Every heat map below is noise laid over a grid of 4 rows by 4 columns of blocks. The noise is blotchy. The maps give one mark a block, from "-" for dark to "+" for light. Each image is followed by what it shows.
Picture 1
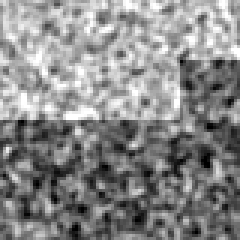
++++
+++-
----
----
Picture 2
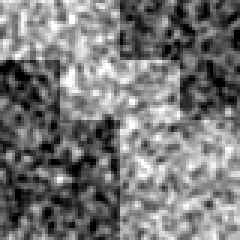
++--
-++-
--++
--++
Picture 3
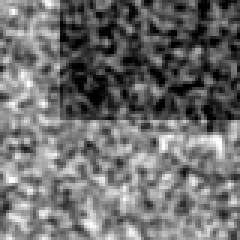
+---
+---
++++
++++
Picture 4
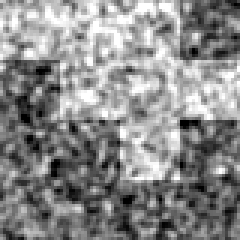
+++-
-+++
--+-
----
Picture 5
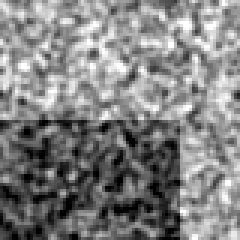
++++
++++
---+
---+
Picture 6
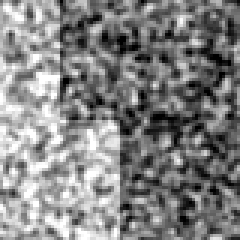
+---
+---
++--
++--
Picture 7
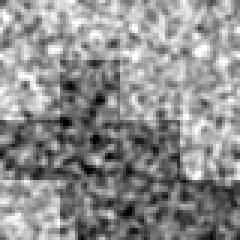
++++
+-++
---+
+---
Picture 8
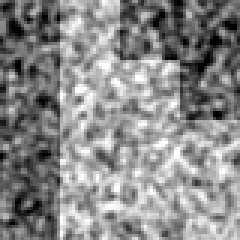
-+--
-++-
-+++
-+++
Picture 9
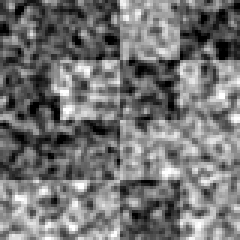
--+-
-+-+
--++
++-+
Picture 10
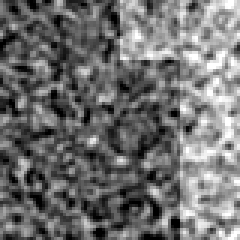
--++
---+
---+
---+
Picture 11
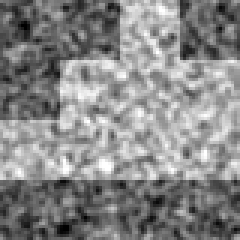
--+-
-+++
++++
----
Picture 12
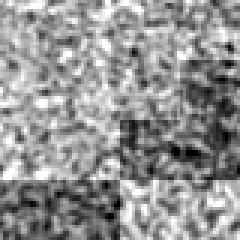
++++
+++-
++--
--++
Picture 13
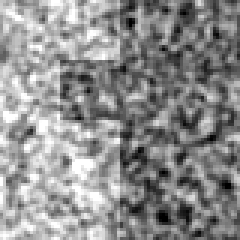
++--
+---
++--
++--
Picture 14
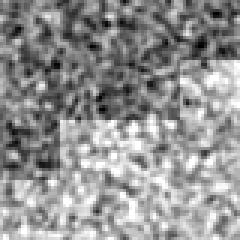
----
---+
-+++
++++
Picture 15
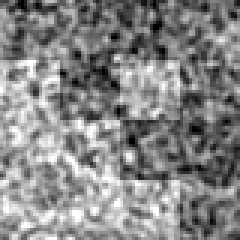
----
+-+-
++--
+++-
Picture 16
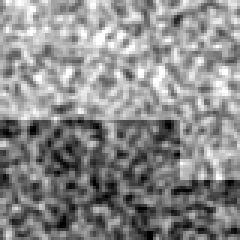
++++
++++
---+
----
